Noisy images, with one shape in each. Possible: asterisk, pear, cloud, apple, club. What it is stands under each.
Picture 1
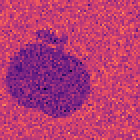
apple
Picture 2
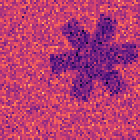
asterisk
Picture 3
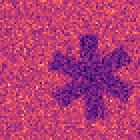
asterisk
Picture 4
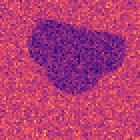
cloud
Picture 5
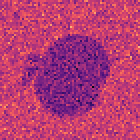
apple
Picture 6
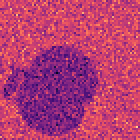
apple
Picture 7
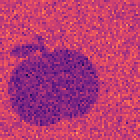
apple
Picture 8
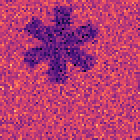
asterisk
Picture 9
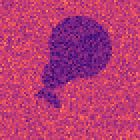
pear
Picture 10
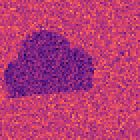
cloud
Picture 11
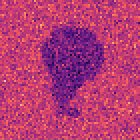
pear
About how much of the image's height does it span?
two thirds
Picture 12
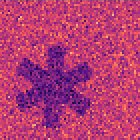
asterisk
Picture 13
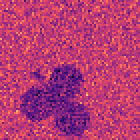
club
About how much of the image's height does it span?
half
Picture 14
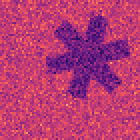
asterisk
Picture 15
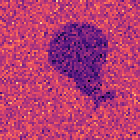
pear
